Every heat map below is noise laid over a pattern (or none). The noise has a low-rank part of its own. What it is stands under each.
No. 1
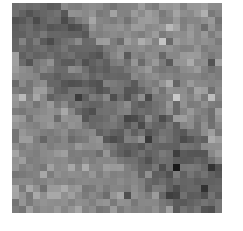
a diagonal band
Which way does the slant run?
top left to bottom right
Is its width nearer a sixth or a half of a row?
a half
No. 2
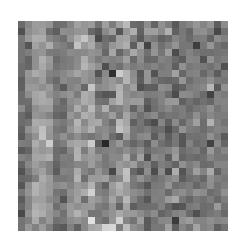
bands of columns
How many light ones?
3
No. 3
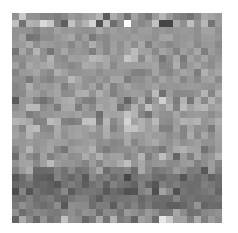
one band of rows
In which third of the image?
bottom
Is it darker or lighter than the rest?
darker
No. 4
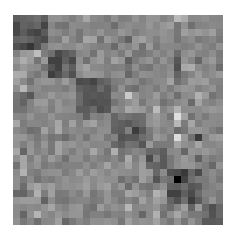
blocks along the diagonal
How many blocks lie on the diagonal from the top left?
7
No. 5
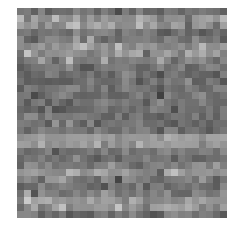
bands of rows
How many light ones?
5
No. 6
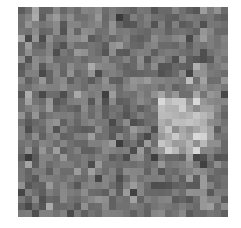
one block
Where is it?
middle right
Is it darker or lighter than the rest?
lighter
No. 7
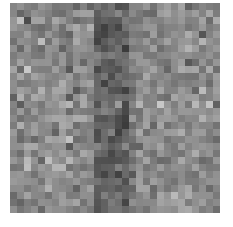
one band of columns
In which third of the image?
middle
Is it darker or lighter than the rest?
darker
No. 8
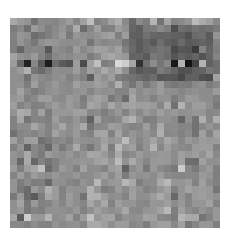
one block
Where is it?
top right
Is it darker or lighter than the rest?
darker
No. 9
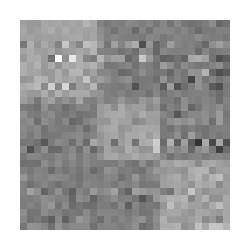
blocks along the diagonal
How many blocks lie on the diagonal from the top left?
3
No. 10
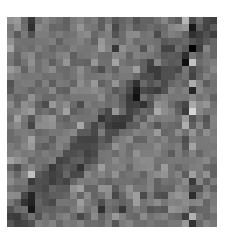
a diagonal band
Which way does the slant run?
bottom left to top right
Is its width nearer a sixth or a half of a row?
a sixth
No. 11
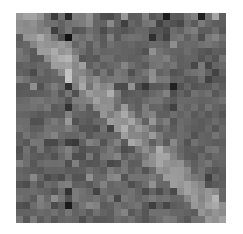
a diagonal band
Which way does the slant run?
top left to bottom right
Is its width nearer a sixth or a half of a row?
a sixth
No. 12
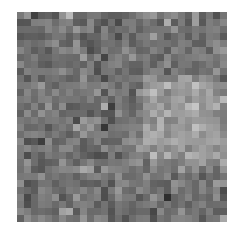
one block
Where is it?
middle right
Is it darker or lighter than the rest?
lighter
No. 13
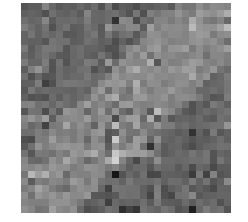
a diagonal band
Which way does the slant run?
bottom left to top right
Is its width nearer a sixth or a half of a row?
a half
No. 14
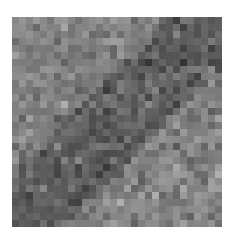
a diagonal band
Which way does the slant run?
bottom left to top right
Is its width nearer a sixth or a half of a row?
a half
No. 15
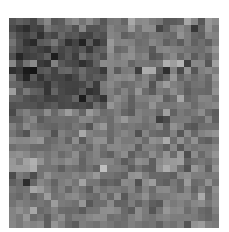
one block
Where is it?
top left
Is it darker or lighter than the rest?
darker
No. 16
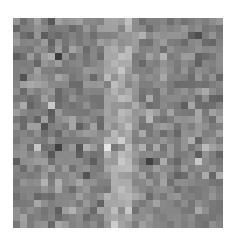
one band of columns
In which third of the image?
middle
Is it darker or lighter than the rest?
lighter
